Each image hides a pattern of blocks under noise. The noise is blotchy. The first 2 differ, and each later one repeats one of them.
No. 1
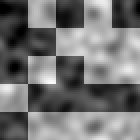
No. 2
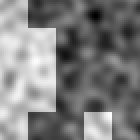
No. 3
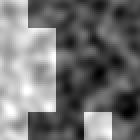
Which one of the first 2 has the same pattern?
2
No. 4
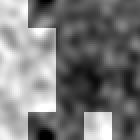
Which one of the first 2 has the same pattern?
2
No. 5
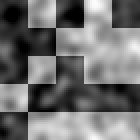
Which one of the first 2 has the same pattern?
1
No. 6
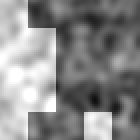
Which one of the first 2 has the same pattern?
2
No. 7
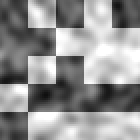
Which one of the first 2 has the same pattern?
1
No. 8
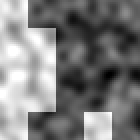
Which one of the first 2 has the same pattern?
2
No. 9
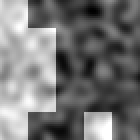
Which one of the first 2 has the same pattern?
2
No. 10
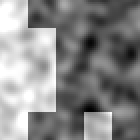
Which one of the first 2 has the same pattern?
2
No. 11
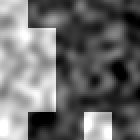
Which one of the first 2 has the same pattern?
2
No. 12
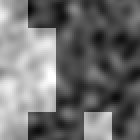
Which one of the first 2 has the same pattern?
2
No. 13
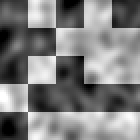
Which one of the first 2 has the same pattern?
1
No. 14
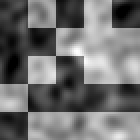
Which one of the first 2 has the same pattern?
1
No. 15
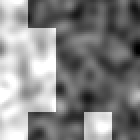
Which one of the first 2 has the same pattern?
2
